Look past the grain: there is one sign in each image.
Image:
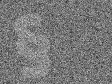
section sign
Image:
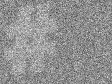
hash sign
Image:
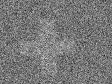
plus sign
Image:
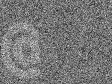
at sign
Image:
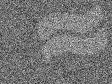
approximately sign
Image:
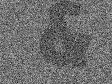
ampersand
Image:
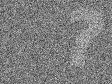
question mark
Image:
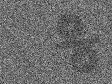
percent sign
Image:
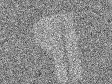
pilcrow
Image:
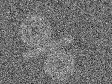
percent sign
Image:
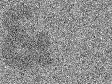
ampersand
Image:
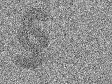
section sign
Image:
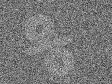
percent sign
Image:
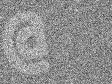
at sign
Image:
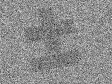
plus-minus sign
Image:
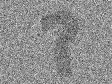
question mark
